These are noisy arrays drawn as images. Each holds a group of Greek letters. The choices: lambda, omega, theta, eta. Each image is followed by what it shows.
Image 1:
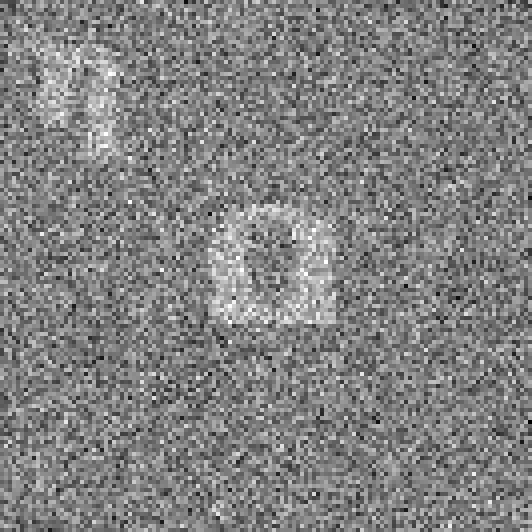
top left: eta; centre: omega
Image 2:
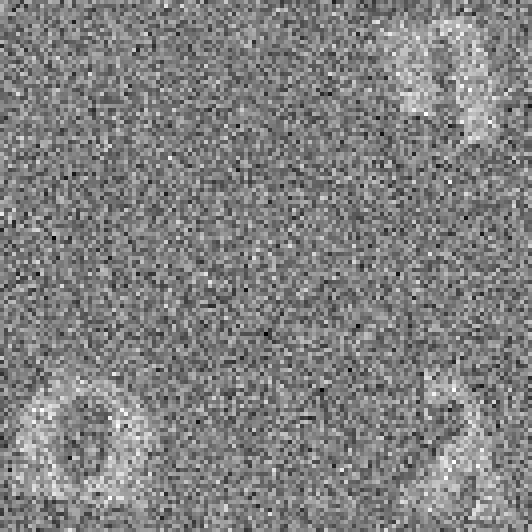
top right: eta; bottom left: omega; bottom right: lambda
